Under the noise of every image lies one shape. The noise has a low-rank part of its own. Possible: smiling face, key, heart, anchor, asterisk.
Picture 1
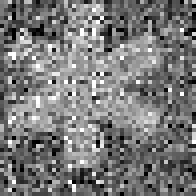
asterisk
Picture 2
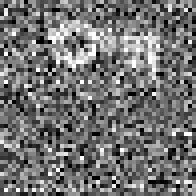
key
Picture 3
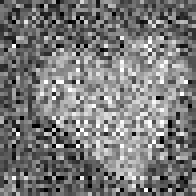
heart
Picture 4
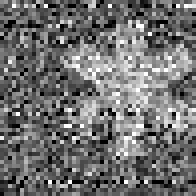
asterisk
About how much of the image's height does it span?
two thirds
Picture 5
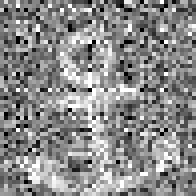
anchor
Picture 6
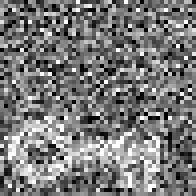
key
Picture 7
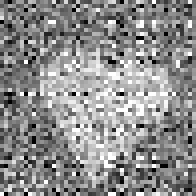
heart
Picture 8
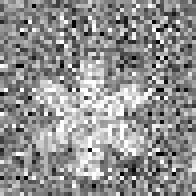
asterisk
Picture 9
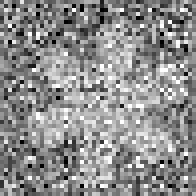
asterisk
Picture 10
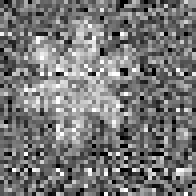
asterisk
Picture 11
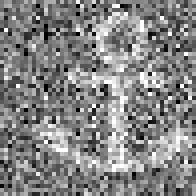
anchor
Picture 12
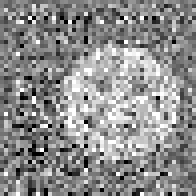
smiling face
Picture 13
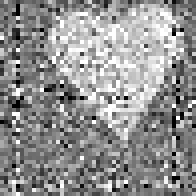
heart
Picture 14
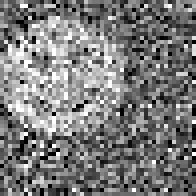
smiling face
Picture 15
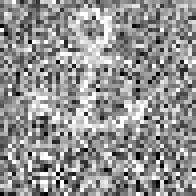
anchor
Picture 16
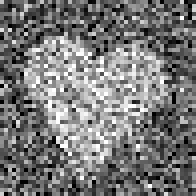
heart
